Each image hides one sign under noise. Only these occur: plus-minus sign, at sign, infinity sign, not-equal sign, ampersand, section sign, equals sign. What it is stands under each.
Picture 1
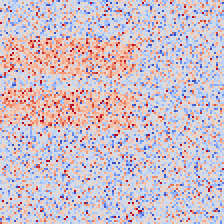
equals sign
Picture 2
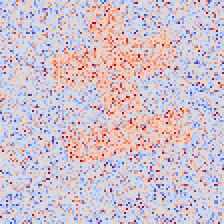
plus-minus sign
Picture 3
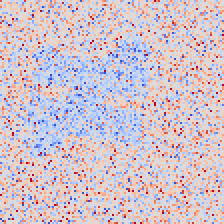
not-equal sign
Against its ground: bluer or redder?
bluer
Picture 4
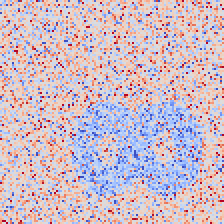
infinity sign
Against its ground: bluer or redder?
bluer
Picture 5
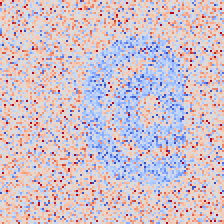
at sign
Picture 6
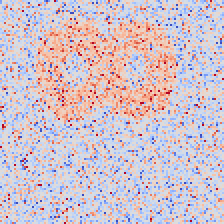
infinity sign
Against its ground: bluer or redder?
redder
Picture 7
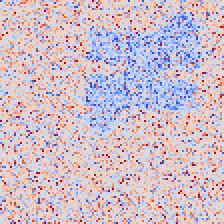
not-equal sign
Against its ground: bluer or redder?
bluer
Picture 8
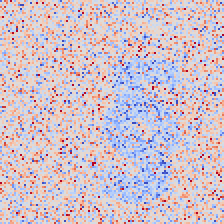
section sign
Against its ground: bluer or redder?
bluer
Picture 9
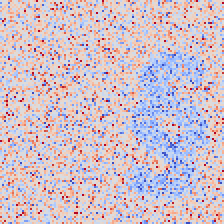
section sign
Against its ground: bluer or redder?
bluer
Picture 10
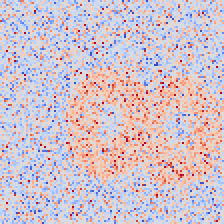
infinity sign
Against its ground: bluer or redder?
redder
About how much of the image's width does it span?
two thirds
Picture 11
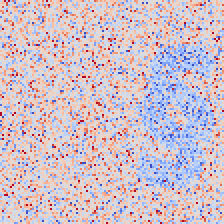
section sign
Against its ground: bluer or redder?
bluer
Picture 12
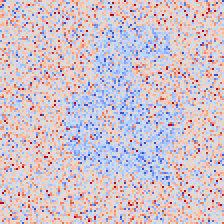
ampersand
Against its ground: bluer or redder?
bluer
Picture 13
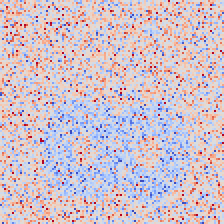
infinity sign
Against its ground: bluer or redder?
bluer
